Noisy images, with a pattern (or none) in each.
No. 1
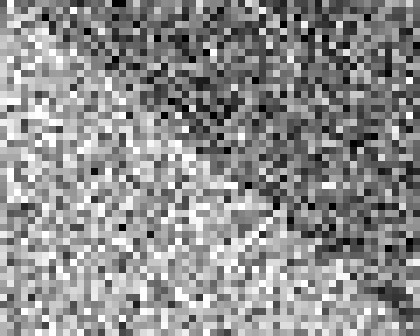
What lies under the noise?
a sharp edge
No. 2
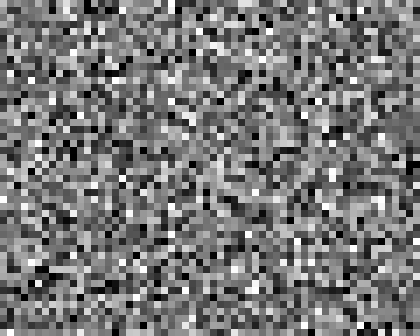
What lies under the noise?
only noise
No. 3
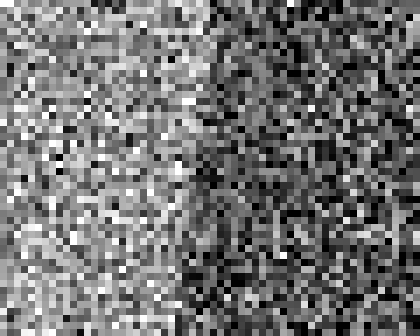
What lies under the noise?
a sharp edge
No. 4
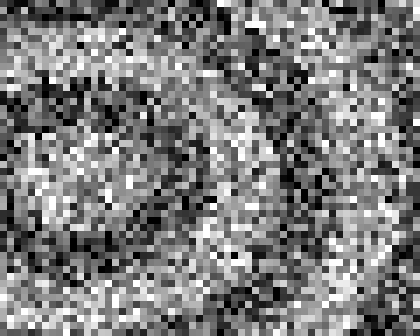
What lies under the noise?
rings round one point
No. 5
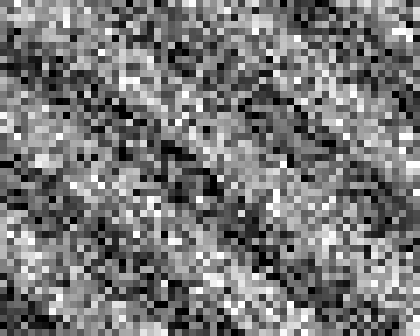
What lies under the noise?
diagonal stripes
